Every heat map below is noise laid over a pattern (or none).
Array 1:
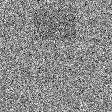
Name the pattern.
one block
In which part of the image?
top middle
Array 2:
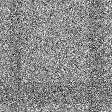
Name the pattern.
bands of rows crossing bands of columns
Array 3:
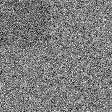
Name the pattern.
one block
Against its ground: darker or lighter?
darker
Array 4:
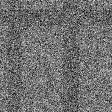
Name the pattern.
bands of rows crossing bands of columns
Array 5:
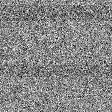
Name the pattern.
bands of rows
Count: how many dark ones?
2
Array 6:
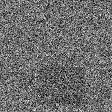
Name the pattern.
one block
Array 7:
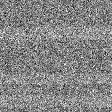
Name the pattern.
bands of rows
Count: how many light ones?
3
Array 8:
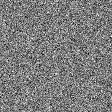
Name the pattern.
only noise
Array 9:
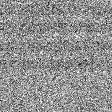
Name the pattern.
bands of rows
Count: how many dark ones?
4
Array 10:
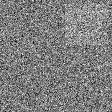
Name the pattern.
one block
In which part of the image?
top right
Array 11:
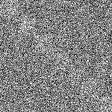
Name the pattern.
blocks along the diagonal
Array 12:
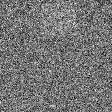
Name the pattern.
one block
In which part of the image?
top middle
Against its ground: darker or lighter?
lighter
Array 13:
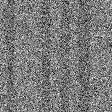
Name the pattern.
bands of columns
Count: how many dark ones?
4
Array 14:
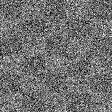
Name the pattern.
a checkerboard
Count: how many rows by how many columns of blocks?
6 by 5
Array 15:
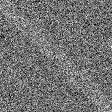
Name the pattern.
a diagonal band
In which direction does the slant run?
top left to bottom right
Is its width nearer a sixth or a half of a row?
a sixth
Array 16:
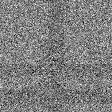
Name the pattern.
bands of rows crossing bands of columns
